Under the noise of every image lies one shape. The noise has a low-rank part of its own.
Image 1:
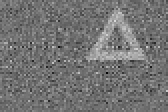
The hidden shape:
triangle frame
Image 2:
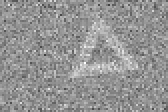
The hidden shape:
triangle frame
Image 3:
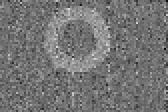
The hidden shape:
ring
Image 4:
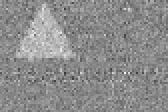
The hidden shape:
triangle
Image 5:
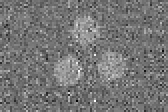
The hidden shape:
three dots
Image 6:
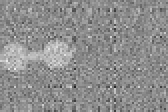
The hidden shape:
dumbbell
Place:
middle left
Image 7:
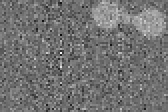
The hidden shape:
dumbbell
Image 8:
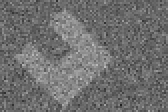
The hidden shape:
square with a notch
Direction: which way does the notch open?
up and left
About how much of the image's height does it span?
nearly all
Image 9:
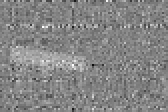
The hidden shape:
bar
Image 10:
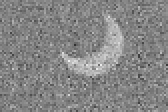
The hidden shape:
crescent
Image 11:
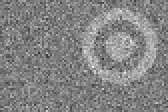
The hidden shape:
bullseye
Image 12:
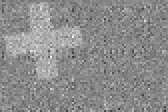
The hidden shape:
cross
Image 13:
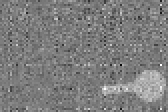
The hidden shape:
lollipop
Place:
bottom right
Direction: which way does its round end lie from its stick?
right
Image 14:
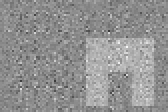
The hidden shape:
square with a notch
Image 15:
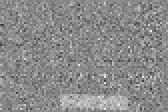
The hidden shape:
bar
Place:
bottom middle
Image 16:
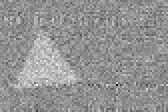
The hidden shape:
triangle
